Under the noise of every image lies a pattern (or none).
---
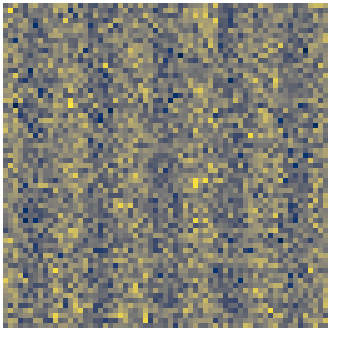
vertical stripes
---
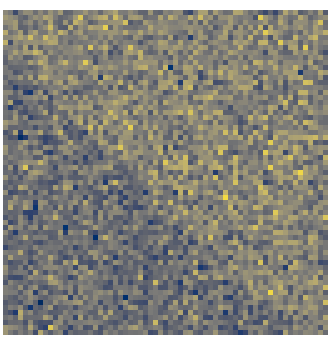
a sharp edge
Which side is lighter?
top right
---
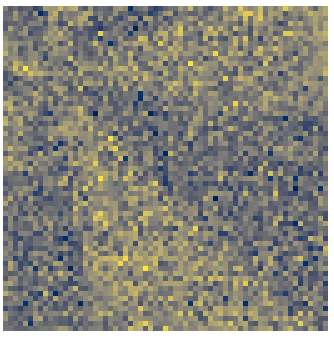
spokes from one point
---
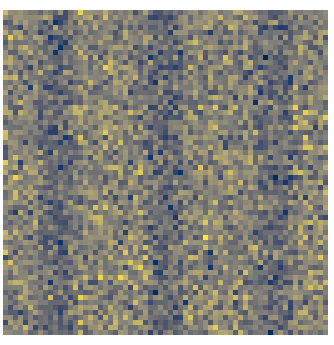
vertical stripes
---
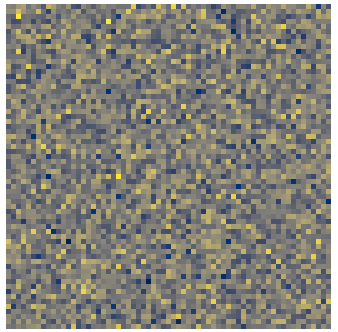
only noise
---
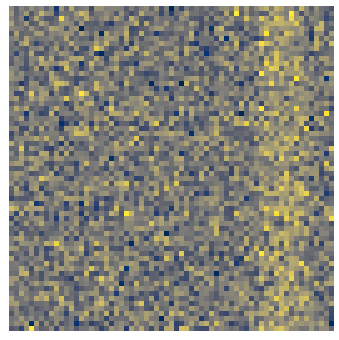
one vertical stripe
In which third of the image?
right
